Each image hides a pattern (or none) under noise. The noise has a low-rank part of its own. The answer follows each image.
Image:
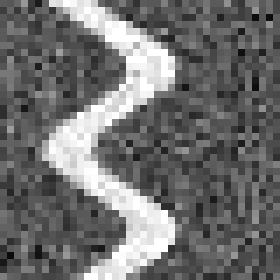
a wavy band
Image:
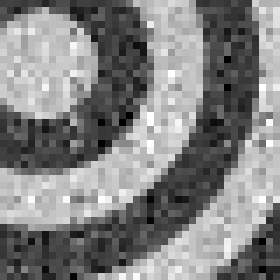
rings round one point
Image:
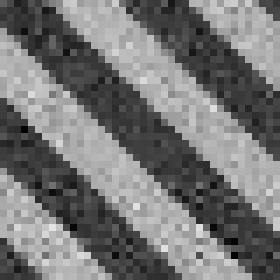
diagonal stripes
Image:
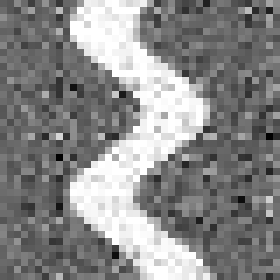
a wavy band
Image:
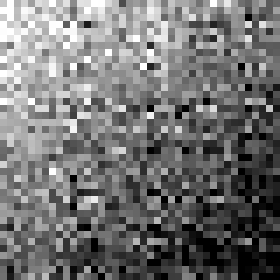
a smooth slope
